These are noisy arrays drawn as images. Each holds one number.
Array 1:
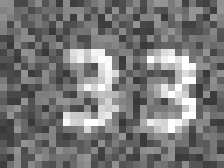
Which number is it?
33
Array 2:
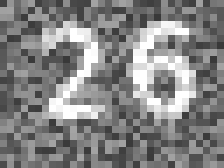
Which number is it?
26
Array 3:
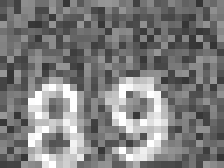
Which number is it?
89
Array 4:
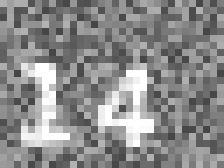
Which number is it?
14
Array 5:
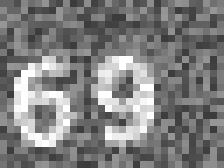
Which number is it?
69
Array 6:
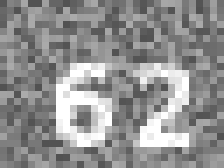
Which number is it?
62
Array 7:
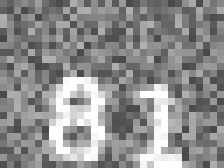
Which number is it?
81
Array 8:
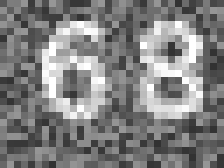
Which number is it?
68
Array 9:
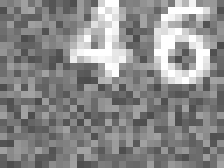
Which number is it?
46
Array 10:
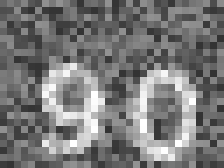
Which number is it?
90
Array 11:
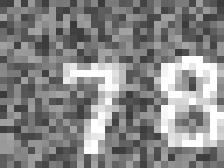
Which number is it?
78
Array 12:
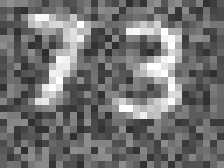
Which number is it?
73
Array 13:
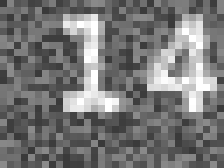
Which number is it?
14
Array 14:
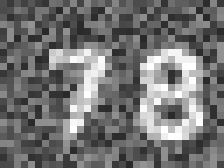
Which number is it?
78
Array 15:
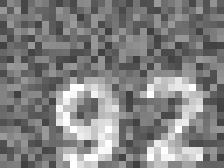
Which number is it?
92
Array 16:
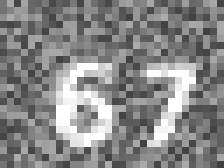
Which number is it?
67
